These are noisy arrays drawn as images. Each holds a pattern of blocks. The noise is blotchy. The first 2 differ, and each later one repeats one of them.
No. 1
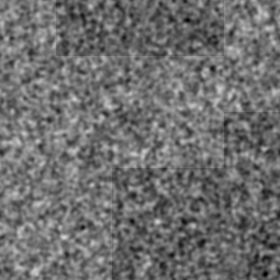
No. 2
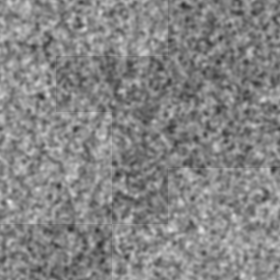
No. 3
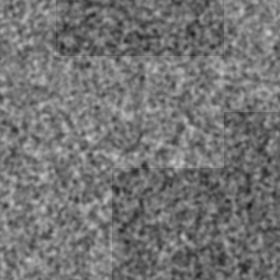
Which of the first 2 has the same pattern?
1
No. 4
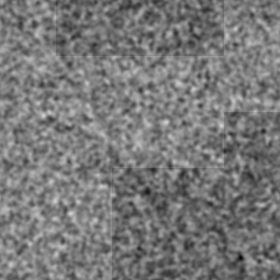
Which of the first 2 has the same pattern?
1
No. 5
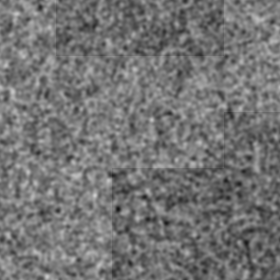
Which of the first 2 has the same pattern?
1
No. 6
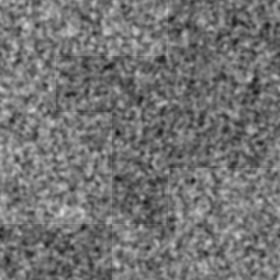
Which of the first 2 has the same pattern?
2
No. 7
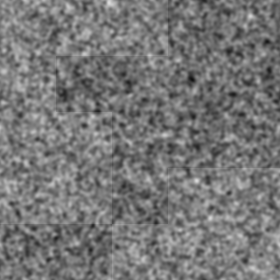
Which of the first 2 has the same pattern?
2
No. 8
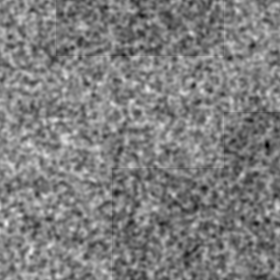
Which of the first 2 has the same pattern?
1
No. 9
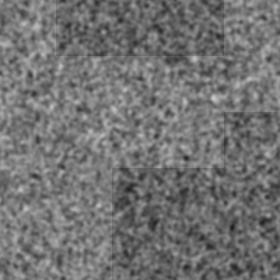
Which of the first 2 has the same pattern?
1
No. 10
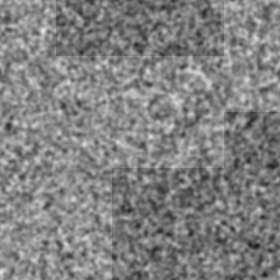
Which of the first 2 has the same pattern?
1
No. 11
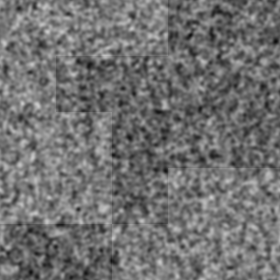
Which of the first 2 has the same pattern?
2
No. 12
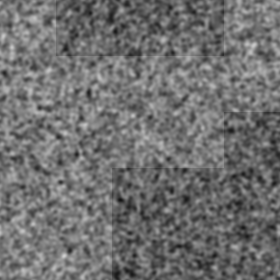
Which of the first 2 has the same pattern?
1
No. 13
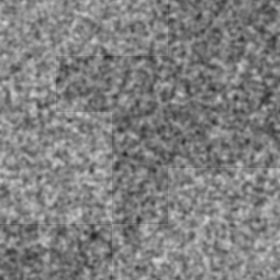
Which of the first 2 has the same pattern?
2
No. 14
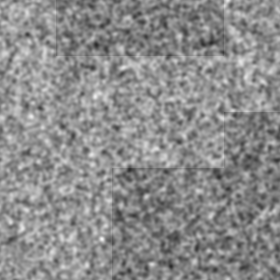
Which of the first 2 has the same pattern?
1
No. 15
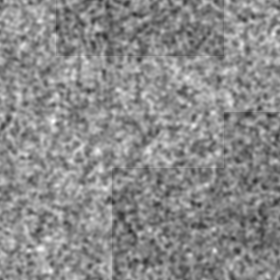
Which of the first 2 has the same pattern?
1
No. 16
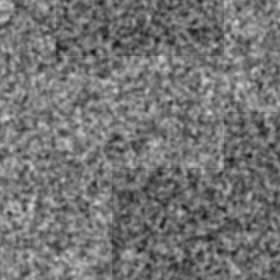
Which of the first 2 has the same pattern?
1
